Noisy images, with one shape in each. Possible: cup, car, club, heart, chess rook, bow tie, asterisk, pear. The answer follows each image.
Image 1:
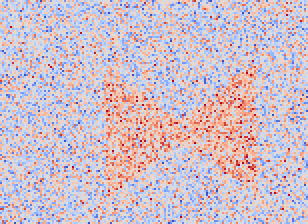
bow tie
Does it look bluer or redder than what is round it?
redder
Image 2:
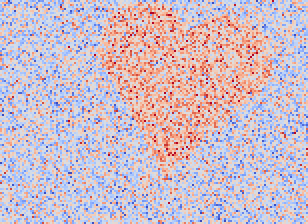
heart
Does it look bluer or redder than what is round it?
redder
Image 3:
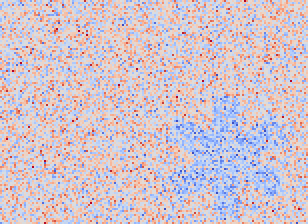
asterisk
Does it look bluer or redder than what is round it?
bluer
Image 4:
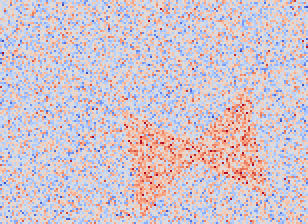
bow tie
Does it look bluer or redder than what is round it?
redder
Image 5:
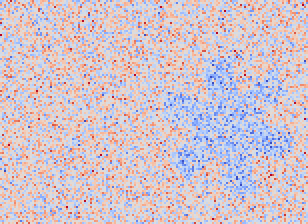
asterisk
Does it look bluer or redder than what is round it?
bluer
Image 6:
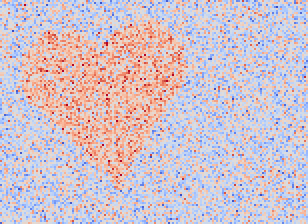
heart
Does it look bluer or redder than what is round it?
redder
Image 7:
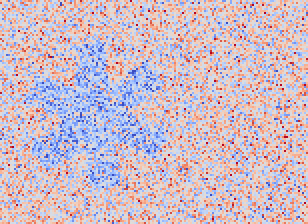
asterisk
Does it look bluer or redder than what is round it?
bluer
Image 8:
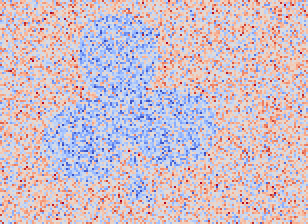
club
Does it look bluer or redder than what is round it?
bluer
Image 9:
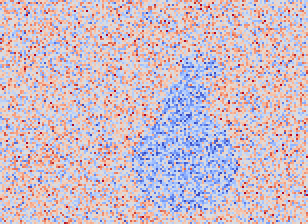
pear
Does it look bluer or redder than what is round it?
bluer
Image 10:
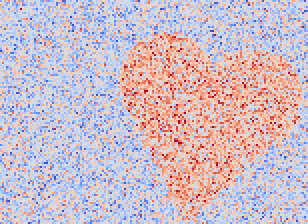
heart
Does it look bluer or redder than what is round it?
redder
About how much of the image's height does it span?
nearly all
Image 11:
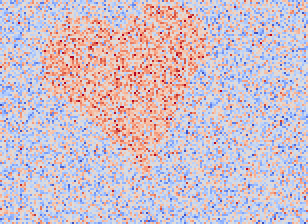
heart
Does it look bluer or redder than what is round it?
redder
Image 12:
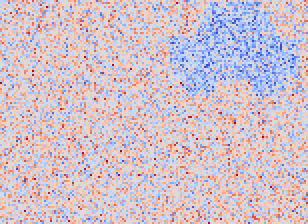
car
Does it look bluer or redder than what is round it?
bluer
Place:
top right
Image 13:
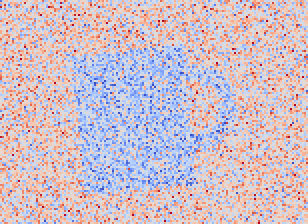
cup
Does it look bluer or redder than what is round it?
bluer
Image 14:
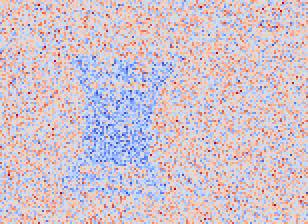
chess rook
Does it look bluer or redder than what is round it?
bluer
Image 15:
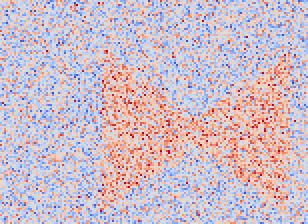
bow tie
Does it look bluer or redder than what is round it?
redder
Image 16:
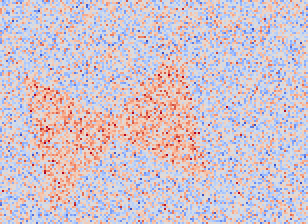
bow tie
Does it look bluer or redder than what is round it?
redder
